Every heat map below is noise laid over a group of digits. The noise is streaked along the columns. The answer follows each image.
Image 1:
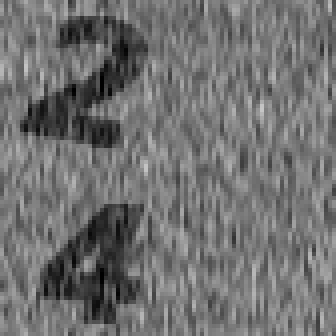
top left: 2; bottom left: 4
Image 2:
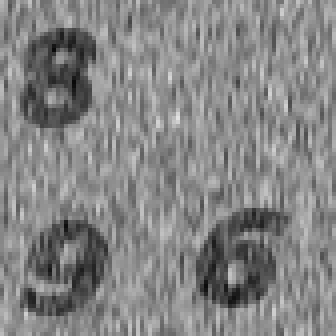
top left: 8; bottom left: 9; bottom right: 6
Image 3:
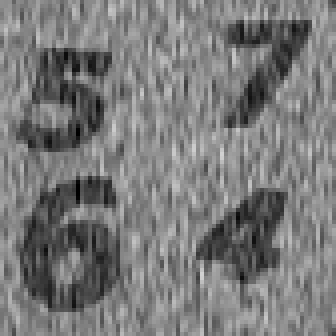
top left: 5; top right: 7; bottom left: 6; bottom right: 4
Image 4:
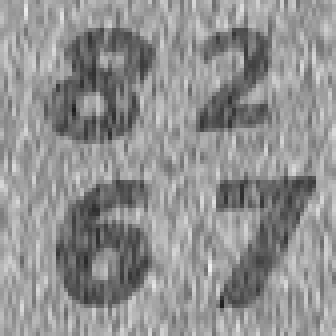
top left: 8; top right: 2; bottom left: 6; bottom right: 7
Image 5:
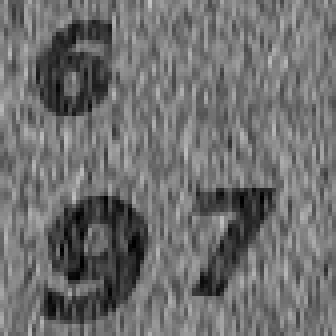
top left: 6; bottom left: 9; bottom right: 7
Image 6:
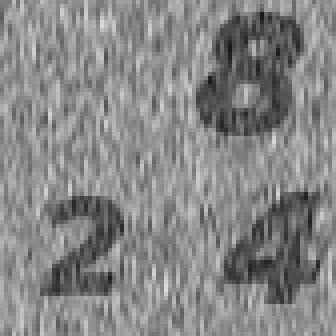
top right: 8; bottom left: 2; bottom right: 4
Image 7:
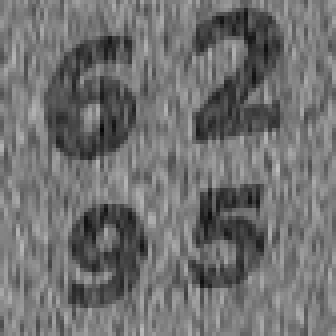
top left: 6; top right: 2; bottom left: 9; bottom right: 5
